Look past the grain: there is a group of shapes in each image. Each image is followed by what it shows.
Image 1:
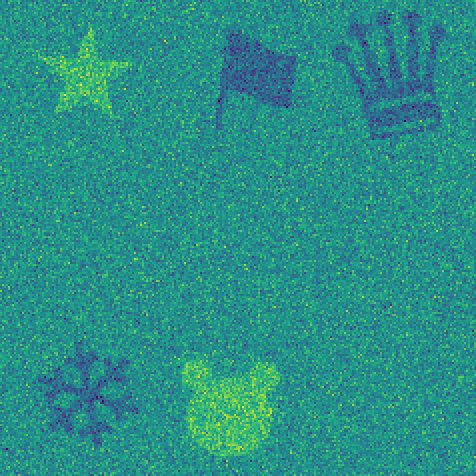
top left: light star; top middle: dark flag; top right: dark chess queen; bottom left: dark snowflake; bottom middle: light bear's head
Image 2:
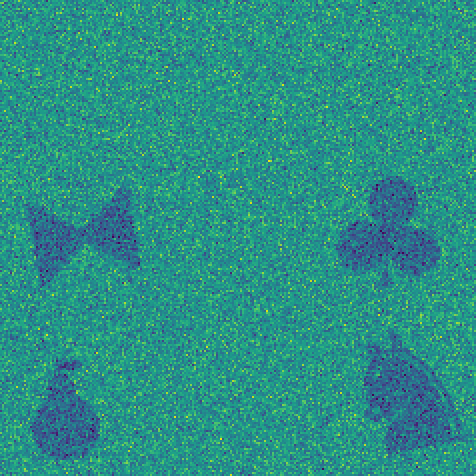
middle left: dark bow tie; middle right: dark club; bottom left: dark pear; bottom right: dark chess knight
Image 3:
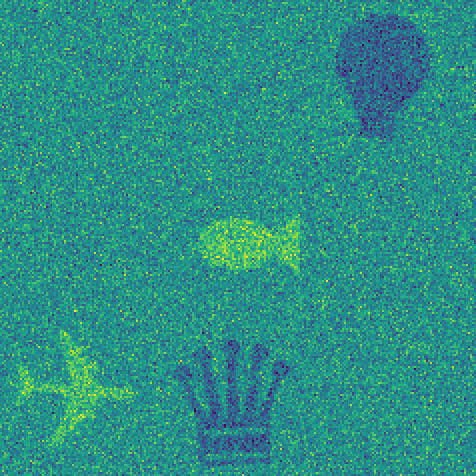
top right: dark light bulb; centre: light fish; bottom left: light airplane; bottom middle: dark chess queen
